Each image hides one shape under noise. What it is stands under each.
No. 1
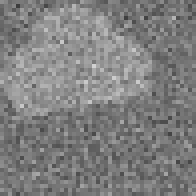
cloud
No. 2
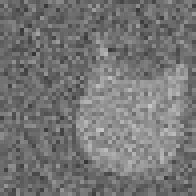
cat's head
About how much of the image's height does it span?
two thirds
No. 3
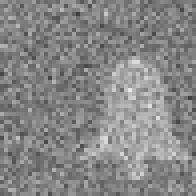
bell
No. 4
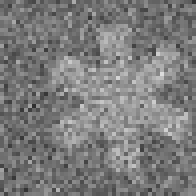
asterisk
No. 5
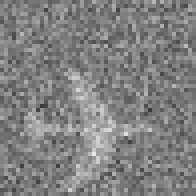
airplane
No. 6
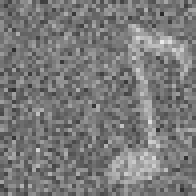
musical note
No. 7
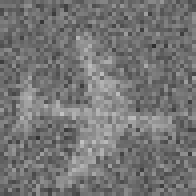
airplane
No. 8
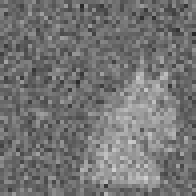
chess knight
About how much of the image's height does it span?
two thirds
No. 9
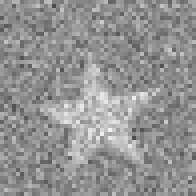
star
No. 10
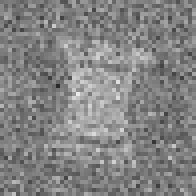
chess rook
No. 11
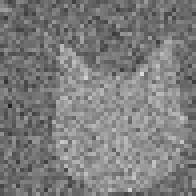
cat's head
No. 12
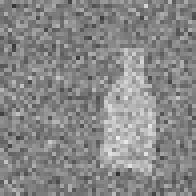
bottle
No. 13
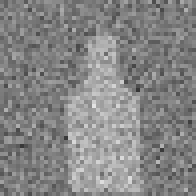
bottle
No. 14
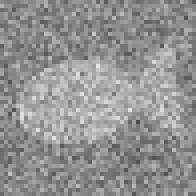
fish
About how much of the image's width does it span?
nearly all
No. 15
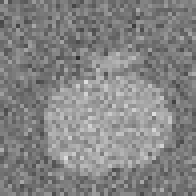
apple
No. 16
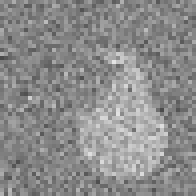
pear
